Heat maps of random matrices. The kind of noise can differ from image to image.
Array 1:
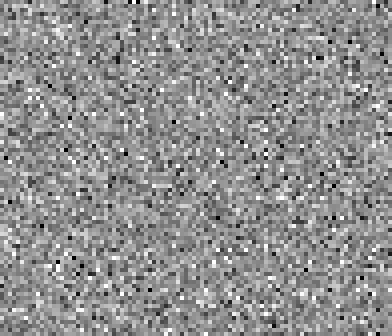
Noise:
heavy tails
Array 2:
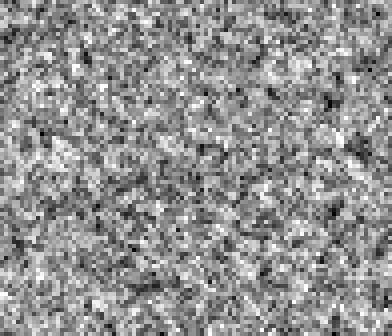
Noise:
blotchy
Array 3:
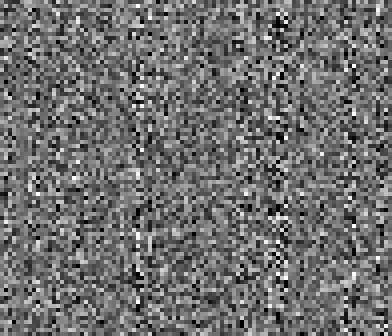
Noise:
columns of uneven size
